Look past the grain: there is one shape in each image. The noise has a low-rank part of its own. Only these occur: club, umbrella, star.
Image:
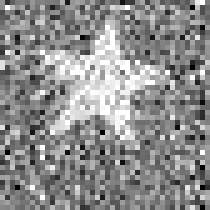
light star
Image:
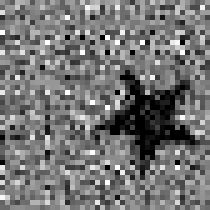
dark star
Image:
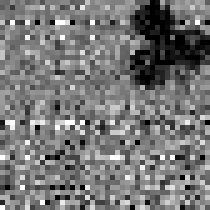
dark club, top right
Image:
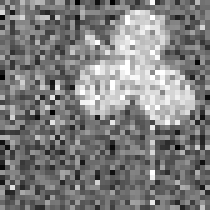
light club
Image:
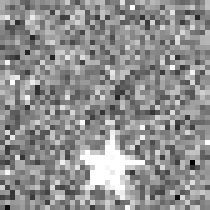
light star, bottom middle
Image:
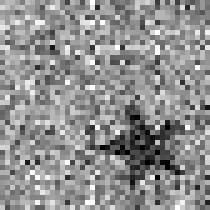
dark star
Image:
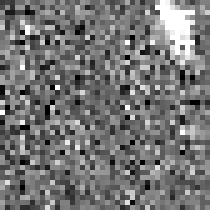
light umbrella, top right
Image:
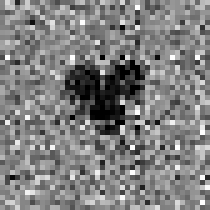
dark club, centre
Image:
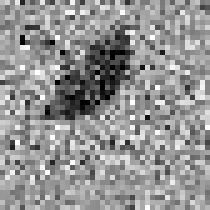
dark umbrella
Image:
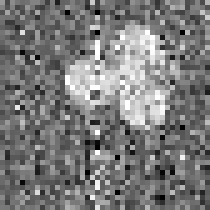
light club
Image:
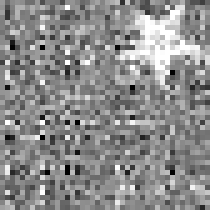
light star, top right
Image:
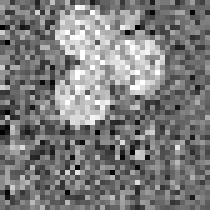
light club
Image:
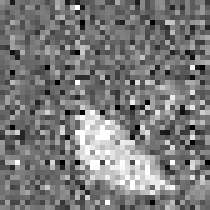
light umbrella
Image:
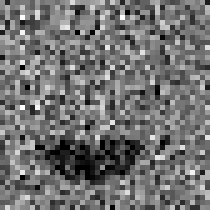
dark umbrella
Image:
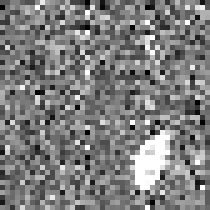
light umbrella, bottom right
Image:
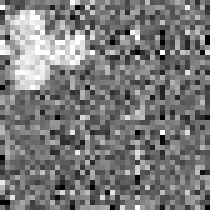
light club, top left
